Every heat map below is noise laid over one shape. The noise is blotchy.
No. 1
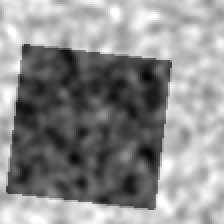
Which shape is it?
square
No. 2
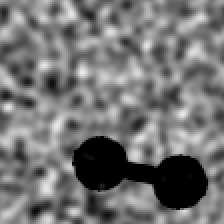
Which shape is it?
dumbbell
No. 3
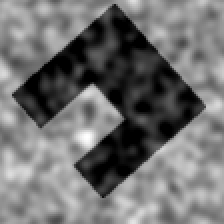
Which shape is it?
square with a notch
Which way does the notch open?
down and left
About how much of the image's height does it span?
nearly all
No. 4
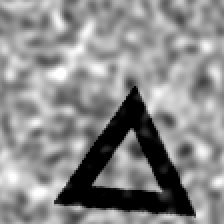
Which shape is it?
triangle frame
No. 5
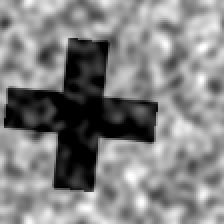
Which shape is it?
cross
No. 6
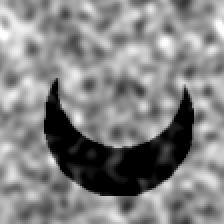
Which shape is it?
crescent
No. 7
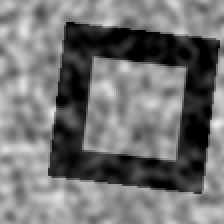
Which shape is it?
square frame
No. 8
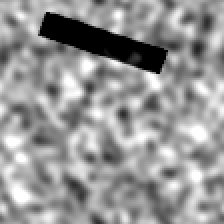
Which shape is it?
bar
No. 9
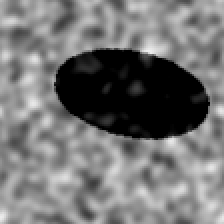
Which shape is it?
ellipse
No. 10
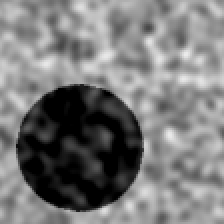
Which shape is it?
disc
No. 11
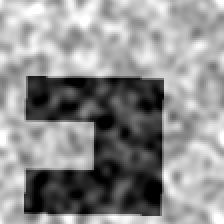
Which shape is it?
square with a notch
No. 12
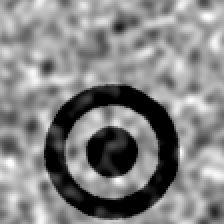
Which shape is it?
bullseye
